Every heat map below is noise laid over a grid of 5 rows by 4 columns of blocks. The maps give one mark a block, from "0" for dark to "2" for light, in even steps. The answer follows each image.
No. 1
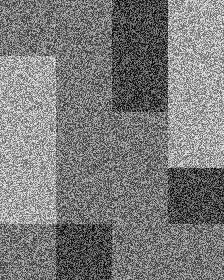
1 1 0 2
2 1 0 2
2 1 1 2
2 1 1 0
1 0 1 1
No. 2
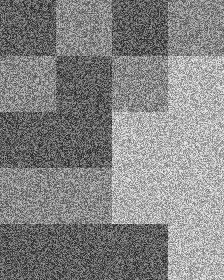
0 1 0 1
1 0 1 2
0 0 2 2
1 1 2 2
0 0 0 2
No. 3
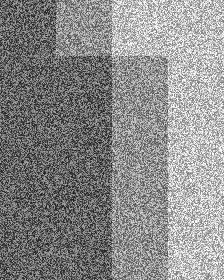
0 1 2 2
0 0 1 2
0 0 1 2
0 0 1 2
0 0 1 2
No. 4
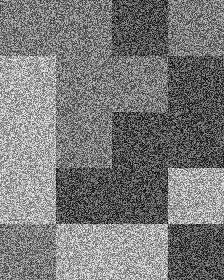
1 1 0 1
2 1 1 0
2 1 0 0
2 0 0 2
1 2 2 0
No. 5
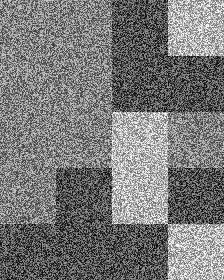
1 1 0 2
1 1 0 0
1 1 2 1
1 0 2 0
0 0 0 2
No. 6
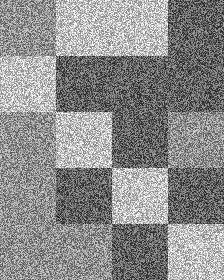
1 2 2 0
2 0 0 0
1 2 0 1
1 0 2 0
1 1 0 2
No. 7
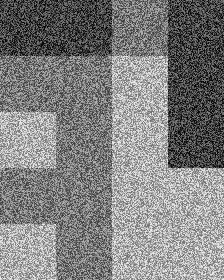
0 0 1 0
1 1 2 0
2 1 2 0
1 1 2 2
2 1 2 2
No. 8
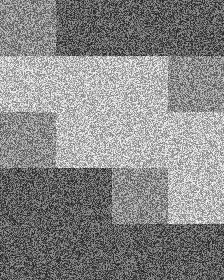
1 0 0 0
2 2 2 1
1 2 2 2
0 0 1 2
0 0 0 0
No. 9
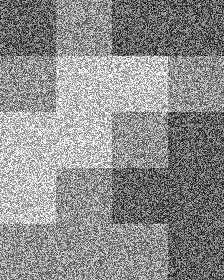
0 1 0 0
1 2 2 1
2 2 1 0
2 1 0 0
1 1 1 0
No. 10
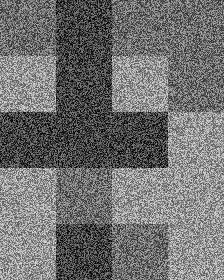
1 0 1 1
2 0 2 1
0 0 0 2
2 1 2 2
2 0 1 2
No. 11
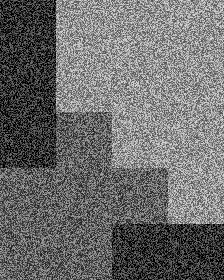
0 2 2 2
0 2 2 2
0 1 2 2
1 1 1 2
1 1 0 0
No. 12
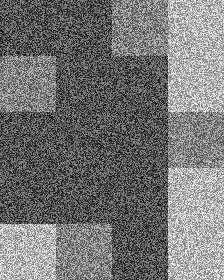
0 0 1 2
1 0 0 2
0 0 0 1
0 0 0 2
2 1 0 2
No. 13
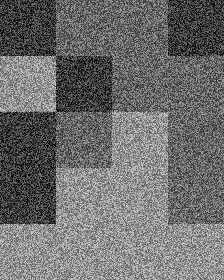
0 1 1 0
2 0 1 1
0 1 2 1
0 2 2 1
2 2 2 2
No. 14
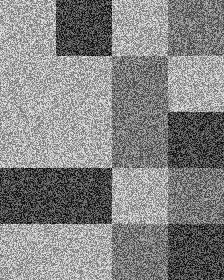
2 0 2 1
2 2 1 2
2 2 1 0
0 0 2 1
2 2 1 0
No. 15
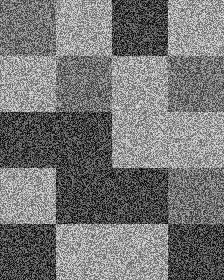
1 2 0 2
2 1 2 1
0 0 2 2
2 0 0 1
0 2 2 0
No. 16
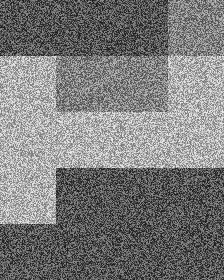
0 0 0 1
2 1 1 2
2 2 2 2
2 0 0 0
0 0 0 0
